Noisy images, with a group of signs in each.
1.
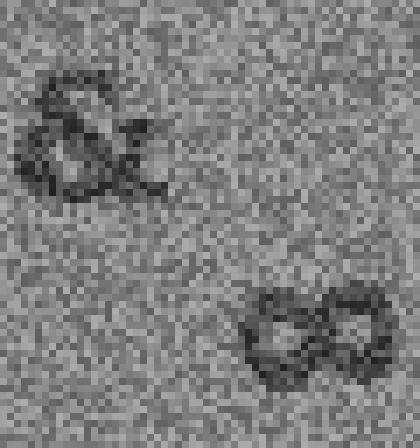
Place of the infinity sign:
bottom right
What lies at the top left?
ampersand
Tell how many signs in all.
2
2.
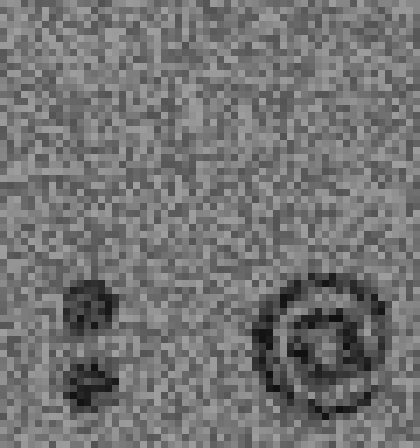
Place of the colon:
bottom left
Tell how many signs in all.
2
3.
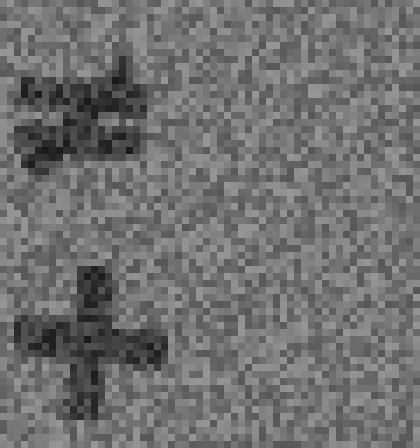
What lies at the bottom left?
plus sign
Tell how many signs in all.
2
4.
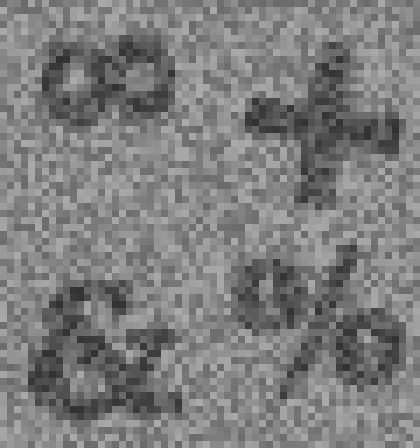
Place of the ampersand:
bottom left
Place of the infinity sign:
top left
